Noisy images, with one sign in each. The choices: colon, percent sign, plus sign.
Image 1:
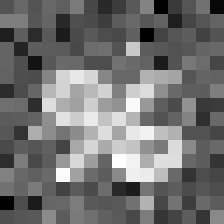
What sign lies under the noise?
percent sign
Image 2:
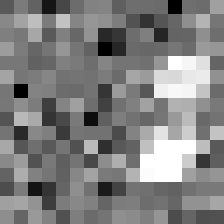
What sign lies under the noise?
colon
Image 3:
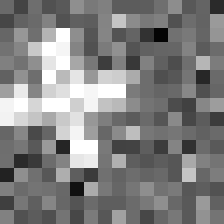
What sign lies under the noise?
plus sign
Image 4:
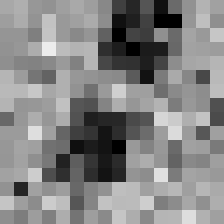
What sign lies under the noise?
colon
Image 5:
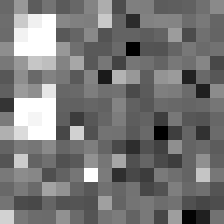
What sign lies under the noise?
colon
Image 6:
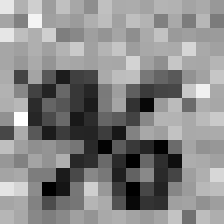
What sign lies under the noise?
percent sign
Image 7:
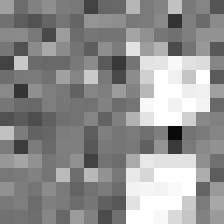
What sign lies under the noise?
colon
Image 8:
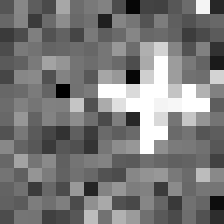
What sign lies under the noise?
plus sign
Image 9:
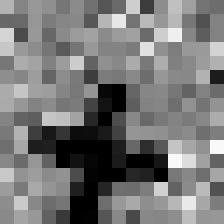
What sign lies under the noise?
plus sign
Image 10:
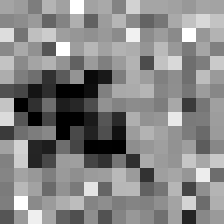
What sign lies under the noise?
percent sign
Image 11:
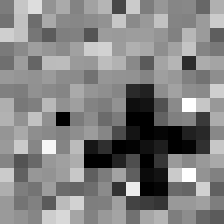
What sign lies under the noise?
plus sign
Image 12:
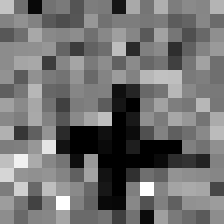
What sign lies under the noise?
plus sign
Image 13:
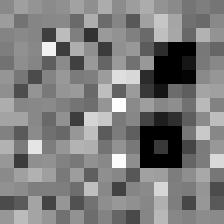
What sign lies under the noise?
colon
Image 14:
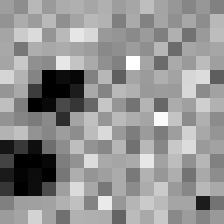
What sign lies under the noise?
colon
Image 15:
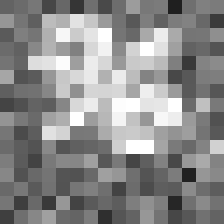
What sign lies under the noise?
percent sign
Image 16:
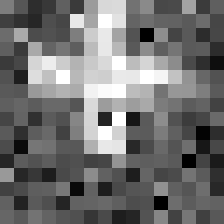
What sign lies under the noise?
plus sign
